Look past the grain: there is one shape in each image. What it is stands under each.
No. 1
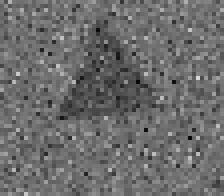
triangle
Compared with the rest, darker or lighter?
darker
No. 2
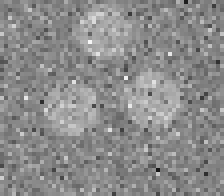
three dots
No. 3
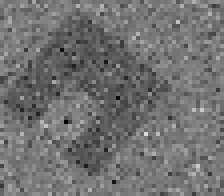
square with a notch
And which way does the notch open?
down and left
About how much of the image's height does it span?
nearly all
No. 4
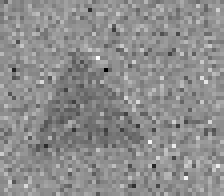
triangle
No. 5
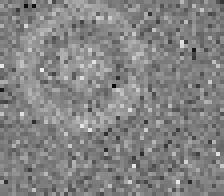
bullseye
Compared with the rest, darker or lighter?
lighter
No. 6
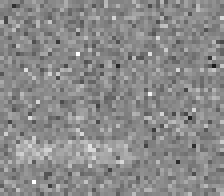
bar
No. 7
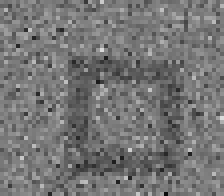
square frame
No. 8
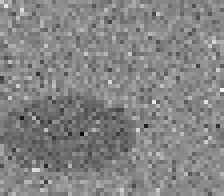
ellipse
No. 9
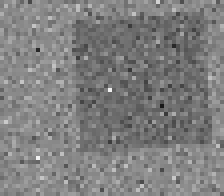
square
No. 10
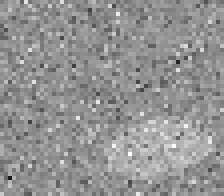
ellipse
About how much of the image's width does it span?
half
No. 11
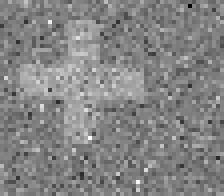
cross
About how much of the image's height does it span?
two thirds
